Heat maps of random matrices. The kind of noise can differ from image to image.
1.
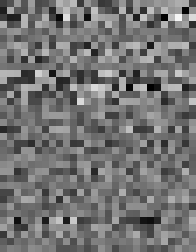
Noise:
rows of uneven size
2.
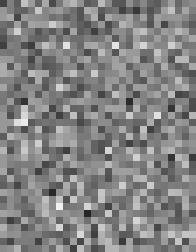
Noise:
independent entries
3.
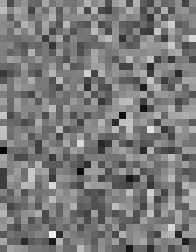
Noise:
low rank plus noise
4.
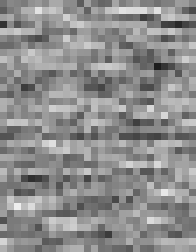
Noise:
streaked along the rows
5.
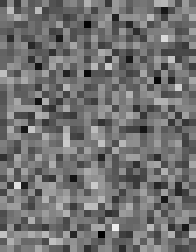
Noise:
independent entries
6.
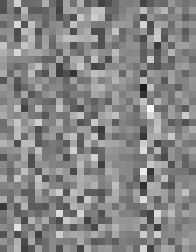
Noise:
columns of uneven size
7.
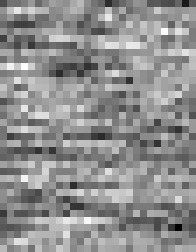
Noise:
streaked along the rows
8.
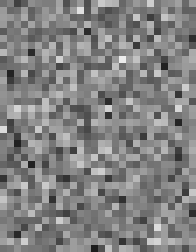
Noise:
independent entries
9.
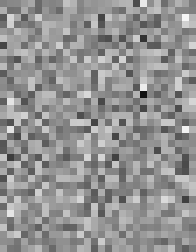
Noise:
low rank plus noise
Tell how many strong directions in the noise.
three or four
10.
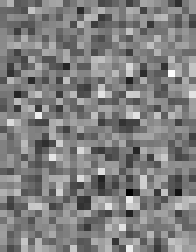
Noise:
low rank plus noise
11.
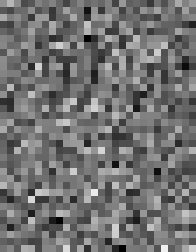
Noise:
low rank plus noise
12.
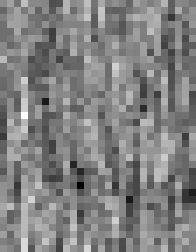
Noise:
streaked along the columns
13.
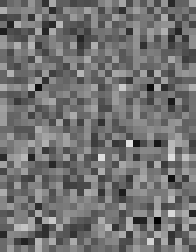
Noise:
low rank plus noise
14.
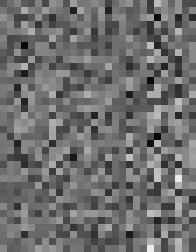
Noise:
columns of uneven size
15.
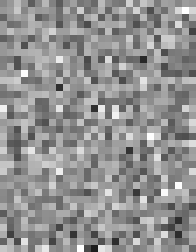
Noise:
low rank plus noise
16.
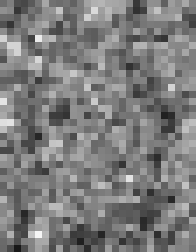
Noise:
blotchy
